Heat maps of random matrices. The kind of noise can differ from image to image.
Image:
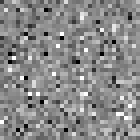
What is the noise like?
heavy tails
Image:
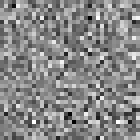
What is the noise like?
low rank plus noise
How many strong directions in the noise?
five to eight
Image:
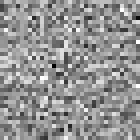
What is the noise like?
low rank plus noise
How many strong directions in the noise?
five to eight
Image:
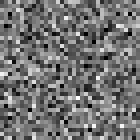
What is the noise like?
independent entries
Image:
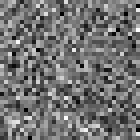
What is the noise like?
independent entries
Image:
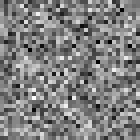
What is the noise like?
independent entries
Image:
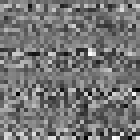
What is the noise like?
rows of uneven size
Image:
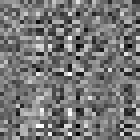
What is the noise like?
low rank plus noise
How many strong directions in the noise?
one
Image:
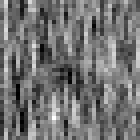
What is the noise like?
streaked along the columns
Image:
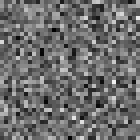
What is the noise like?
low rank plus noise
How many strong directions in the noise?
five to eight
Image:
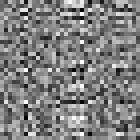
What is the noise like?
low rank plus noise
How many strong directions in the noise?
one
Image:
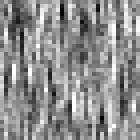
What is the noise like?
streaked along the columns
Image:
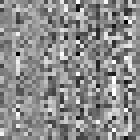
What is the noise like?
columns of uneven size
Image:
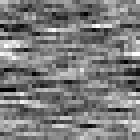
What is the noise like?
streaked along the rows
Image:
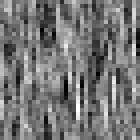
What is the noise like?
streaked along the columns
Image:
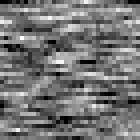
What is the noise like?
streaked along the rows
